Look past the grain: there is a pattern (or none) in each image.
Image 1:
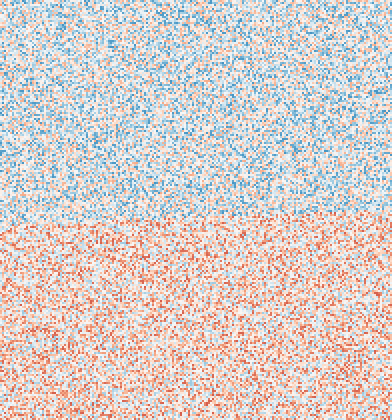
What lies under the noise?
a sharp edge
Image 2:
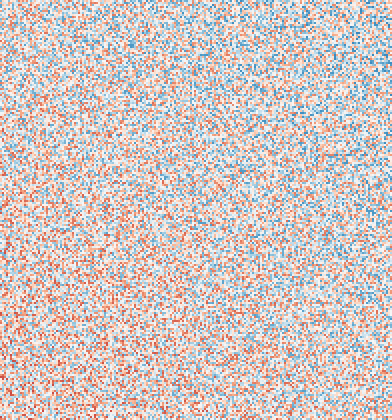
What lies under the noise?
a smooth slope
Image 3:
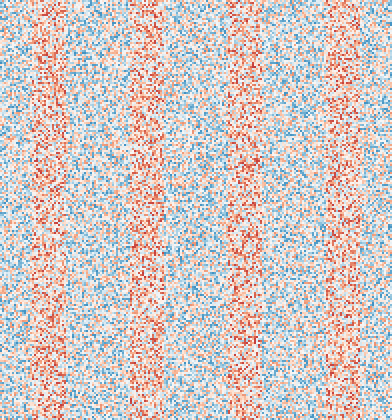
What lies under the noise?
vertical stripes
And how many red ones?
4
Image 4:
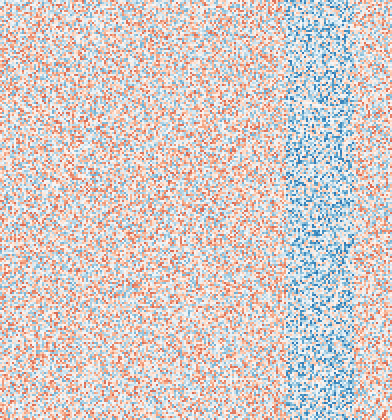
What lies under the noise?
one vertical stripe
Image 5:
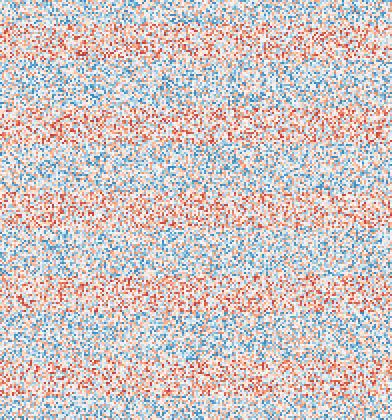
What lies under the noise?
horizontal stripes
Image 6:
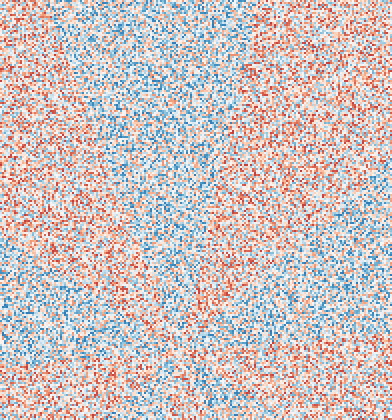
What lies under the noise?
spokes from one point
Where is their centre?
bottom middle
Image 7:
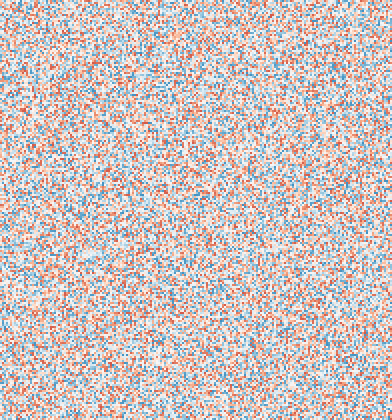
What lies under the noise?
only noise
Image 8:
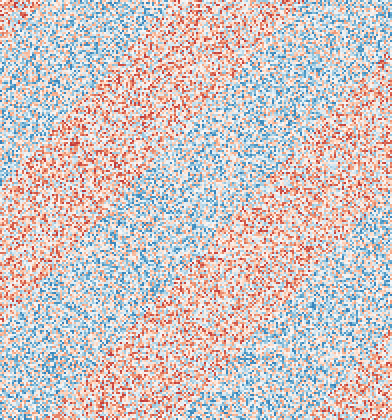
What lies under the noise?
diagonal stripes
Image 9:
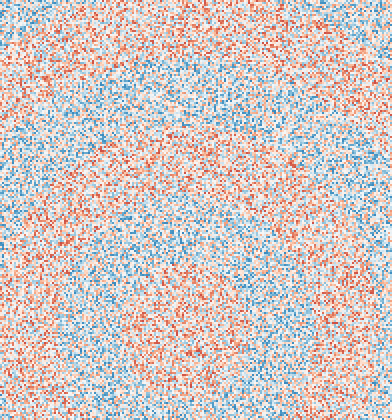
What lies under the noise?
rings round one point
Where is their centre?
bottom middle
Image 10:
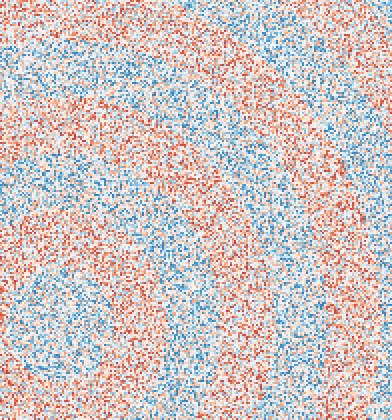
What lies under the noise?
rings round one point
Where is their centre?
bottom left
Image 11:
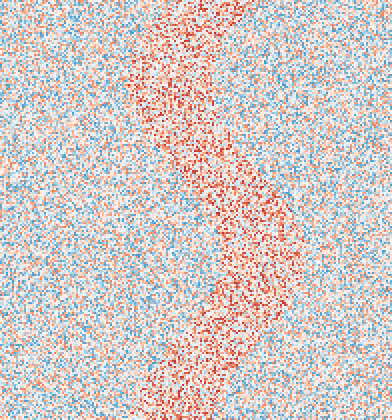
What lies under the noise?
a wavy band
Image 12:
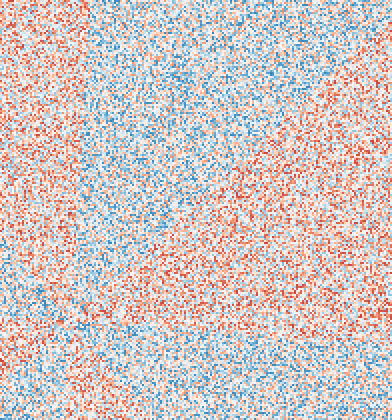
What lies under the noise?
spokes from one point
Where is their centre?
bottom left
